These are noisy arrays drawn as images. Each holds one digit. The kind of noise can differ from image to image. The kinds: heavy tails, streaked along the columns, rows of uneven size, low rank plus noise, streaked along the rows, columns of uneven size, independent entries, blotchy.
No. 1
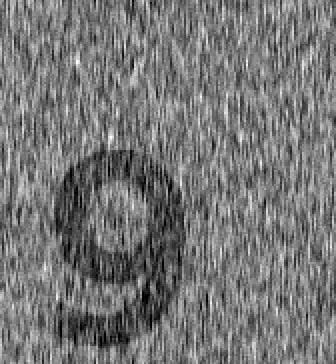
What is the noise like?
streaked along the columns
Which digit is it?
9
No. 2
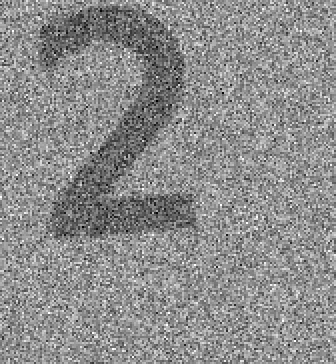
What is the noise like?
independent entries
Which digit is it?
2
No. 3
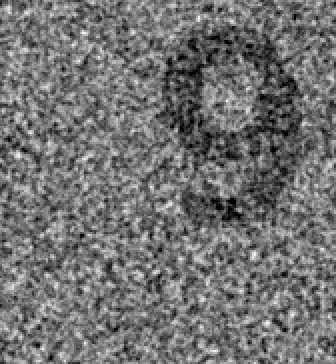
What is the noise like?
blotchy
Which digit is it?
9
